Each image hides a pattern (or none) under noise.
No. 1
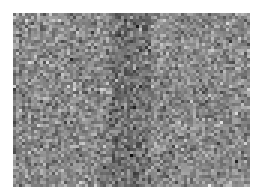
one vertical stripe
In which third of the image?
middle
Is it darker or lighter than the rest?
darker
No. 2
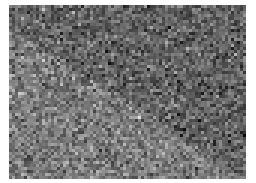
a sharp edge
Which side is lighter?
bottom left
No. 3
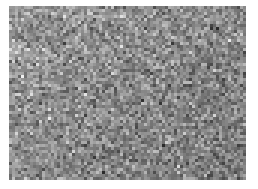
a smooth slope
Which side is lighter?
top left
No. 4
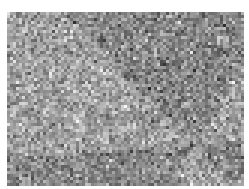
spokes from one point
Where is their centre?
bottom right
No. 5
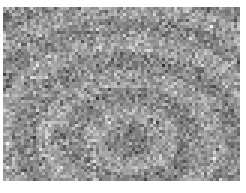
rings round one point
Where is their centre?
bottom middle
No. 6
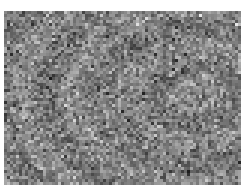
rings round one point
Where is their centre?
middle right
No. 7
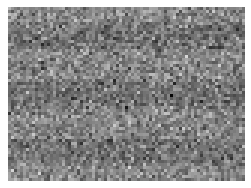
horizontal stripes
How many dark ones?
3
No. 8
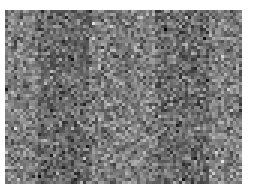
vertical stripes
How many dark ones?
2
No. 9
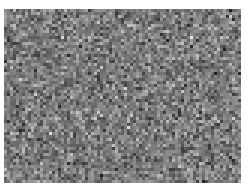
only noise
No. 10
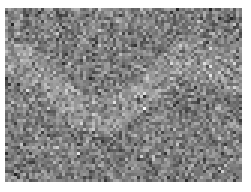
a wavy band
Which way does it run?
left to right
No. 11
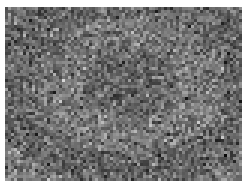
rings round one point
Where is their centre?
centre
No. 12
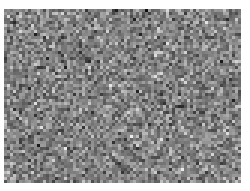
only noise
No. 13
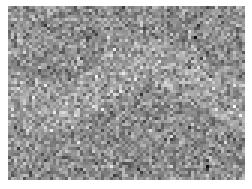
a wavy band
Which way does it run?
left to right
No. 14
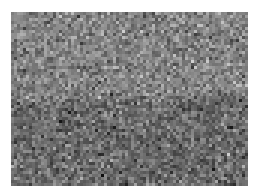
a sharp edge
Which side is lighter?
top
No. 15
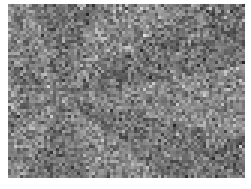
spokes from one point
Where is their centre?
middle left
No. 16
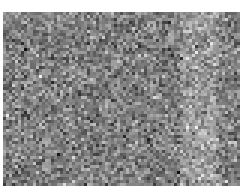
one vertical stripe
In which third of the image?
right
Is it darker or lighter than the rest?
lighter
